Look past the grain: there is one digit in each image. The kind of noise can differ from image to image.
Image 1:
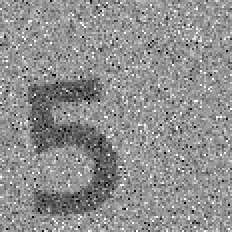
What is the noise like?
heavy tails
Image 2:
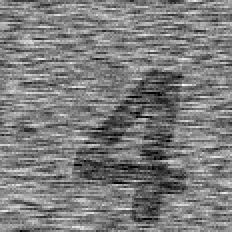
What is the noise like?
streaked along the rows
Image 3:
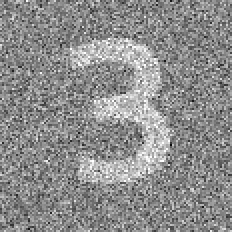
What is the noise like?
independent entries
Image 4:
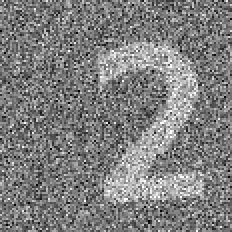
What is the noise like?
independent entries
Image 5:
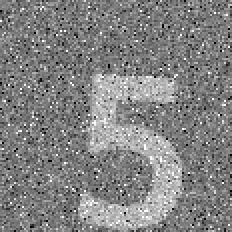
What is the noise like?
heavy tails
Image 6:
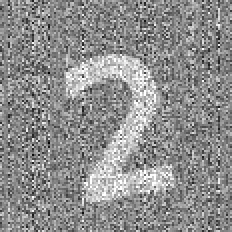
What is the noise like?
columns of uneven size
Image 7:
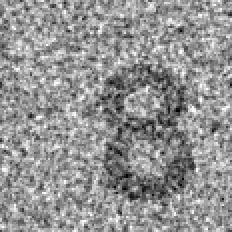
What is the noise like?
blotchy
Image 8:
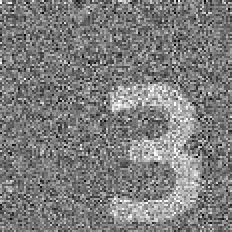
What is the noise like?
low rank plus noise
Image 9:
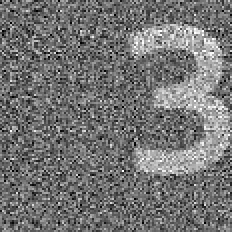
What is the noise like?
low rank plus noise
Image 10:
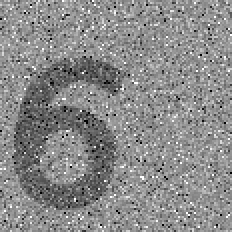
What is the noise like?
heavy tails
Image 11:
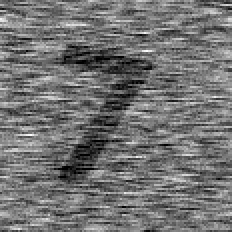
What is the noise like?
streaked along the rows
